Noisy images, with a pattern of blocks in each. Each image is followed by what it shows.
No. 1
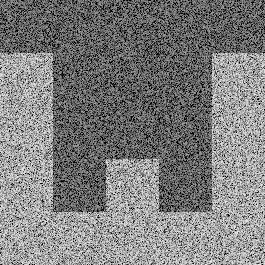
left and right mirror each other
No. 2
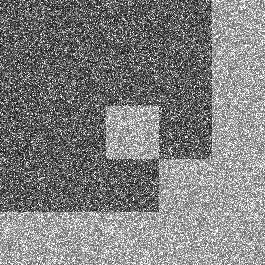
mirrored about the diagonal from the top left
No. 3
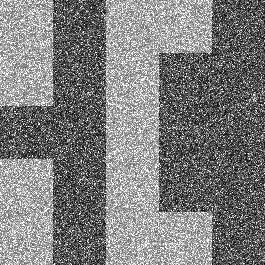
top and bottom mirror each other
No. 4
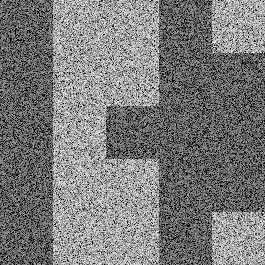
top and bottom mirror each other
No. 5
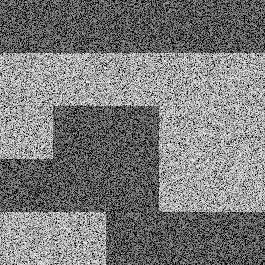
no symmetry
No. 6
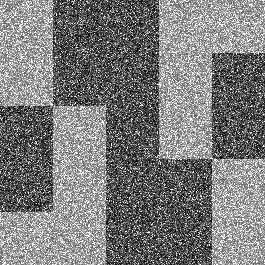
the same after a half turn
